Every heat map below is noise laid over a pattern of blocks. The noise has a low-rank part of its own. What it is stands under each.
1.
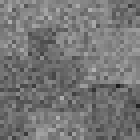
no symmetry
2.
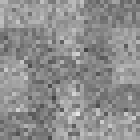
the same after a half turn
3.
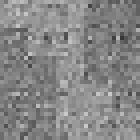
the same after a half turn
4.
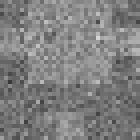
left and right mirror each other
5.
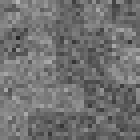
no symmetry
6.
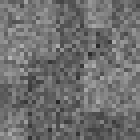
no symmetry
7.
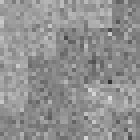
mirrored about the diagonal from the top left
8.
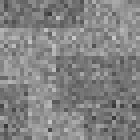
no symmetry
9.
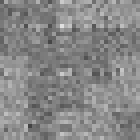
mirrored about the diagonal from the top left
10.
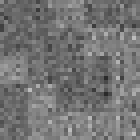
mirrored about the diagonal from the top left
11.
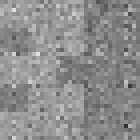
top and bottom mirror each other
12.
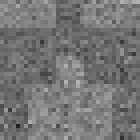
left and right mirror each other
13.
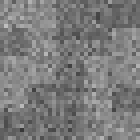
the same after a half turn
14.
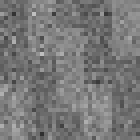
the same after a half turn
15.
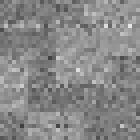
mirrored about the diagonal from the bottom left
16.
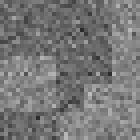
no symmetry
